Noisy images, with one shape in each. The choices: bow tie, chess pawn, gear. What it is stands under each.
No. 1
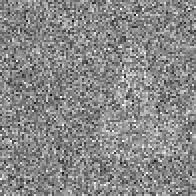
chess pawn
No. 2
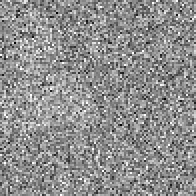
chess pawn
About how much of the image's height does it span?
two thirds
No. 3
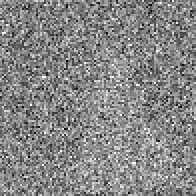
chess pawn
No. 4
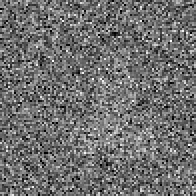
chess pawn
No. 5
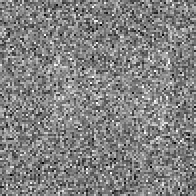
bow tie
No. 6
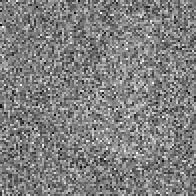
chess pawn
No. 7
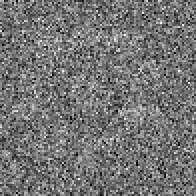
gear
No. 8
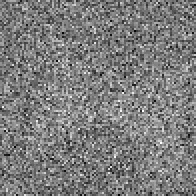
bow tie
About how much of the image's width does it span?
nearly all
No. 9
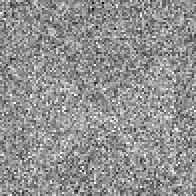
bow tie
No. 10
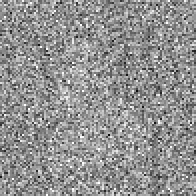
chess pawn
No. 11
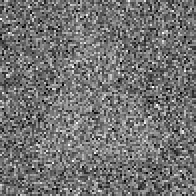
chess pawn
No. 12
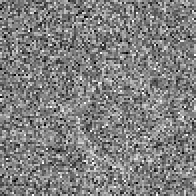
gear
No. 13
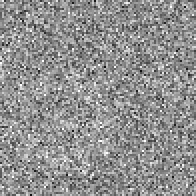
gear
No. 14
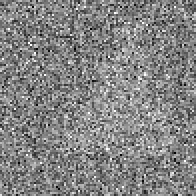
chess pawn
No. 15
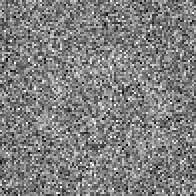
gear
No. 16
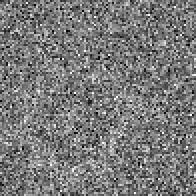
gear
